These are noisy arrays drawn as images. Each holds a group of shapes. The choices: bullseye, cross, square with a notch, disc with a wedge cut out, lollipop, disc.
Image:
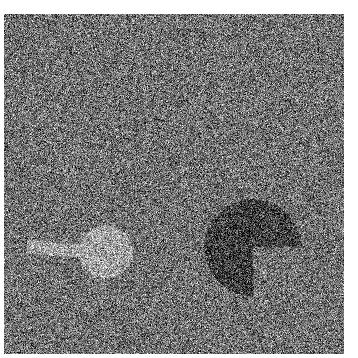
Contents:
bottom left: light lollipop; bottom right: dark disc with a wedge cut out
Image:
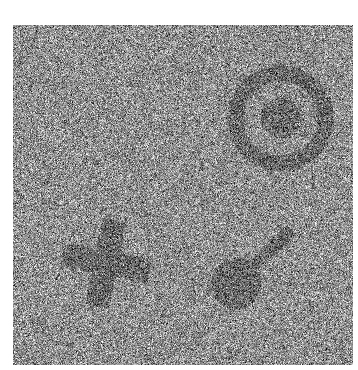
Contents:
top right: dark bullseye; bottom left: dark cross; bottom right: dark lollipop
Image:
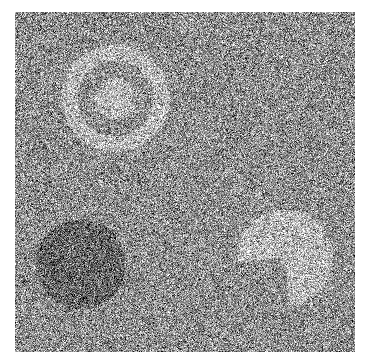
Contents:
top left: light bullseye; bottom left: dark disc; bottom right: light disc with a wedge cut out
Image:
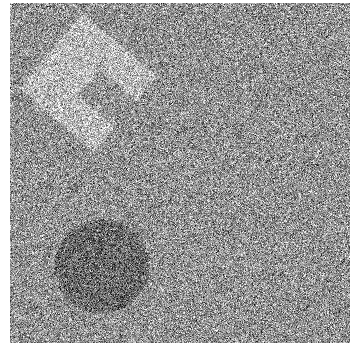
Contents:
top left: light square with a notch; bottom left: dark disc
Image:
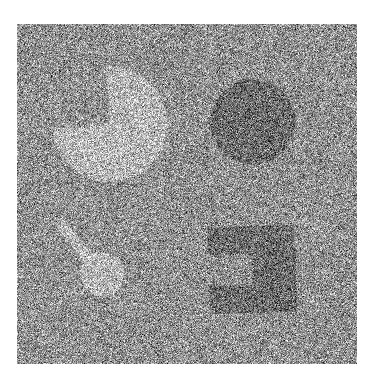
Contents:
top left: light disc with a wedge cut out; top right: dark disc; bottom left: light lollipop; bottom right: dark square with a notch
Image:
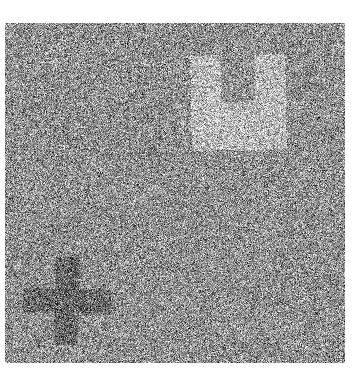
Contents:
top right: light square with a notch; bottom left: dark cross
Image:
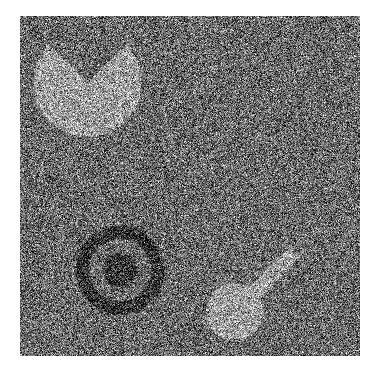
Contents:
top left: light disc with a wedge cut out; bottom left: dark bullseye; bottom right: light lollipop
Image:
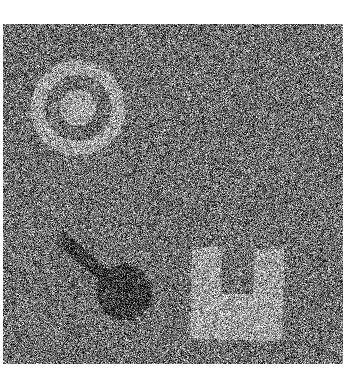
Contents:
top left: light bullseye; bottom left: dark lollipop; bottom right: light square with a notch
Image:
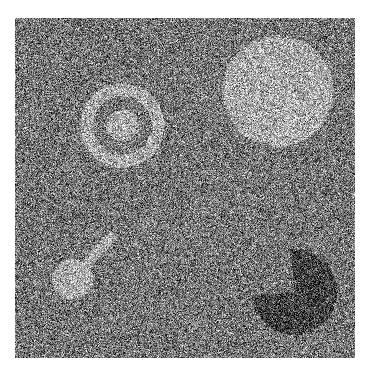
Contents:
top left: light bullseye; top right: light disc; bottom left: light lollipop; bottom right: dark disc with a wedge cut out
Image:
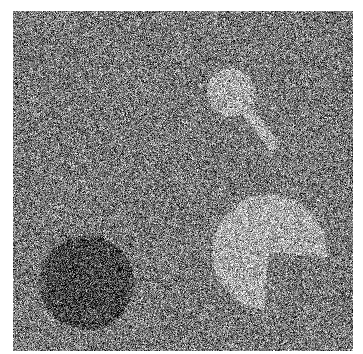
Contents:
top right: light lollipop; bottom left: dark disc; bottom right: light disc with a wedge cut out
